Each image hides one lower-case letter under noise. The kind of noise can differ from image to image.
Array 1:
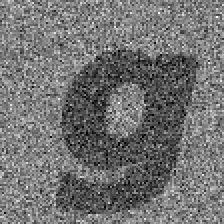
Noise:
independent entries
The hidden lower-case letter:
g
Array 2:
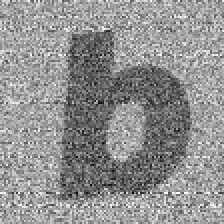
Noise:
rows of uneven size
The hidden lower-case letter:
b
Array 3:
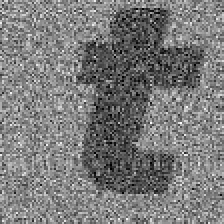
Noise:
low rank plus noise
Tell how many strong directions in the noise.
two
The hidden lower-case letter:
t
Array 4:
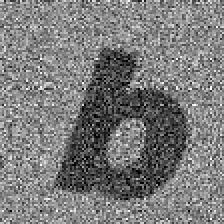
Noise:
low rank plus noise
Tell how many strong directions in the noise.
two
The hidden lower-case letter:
b
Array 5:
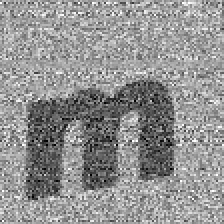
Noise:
rows of uneven size
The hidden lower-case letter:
m
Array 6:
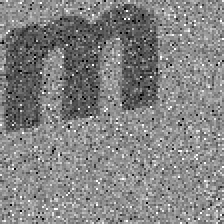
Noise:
heavy tails
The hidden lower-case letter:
m
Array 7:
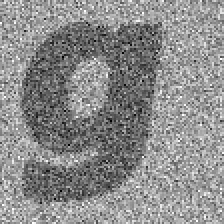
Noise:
independent entries
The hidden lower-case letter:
g
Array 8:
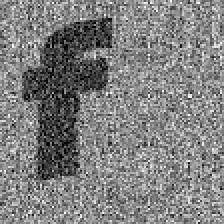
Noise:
low rank plus noise
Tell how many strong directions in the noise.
two
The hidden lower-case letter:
f
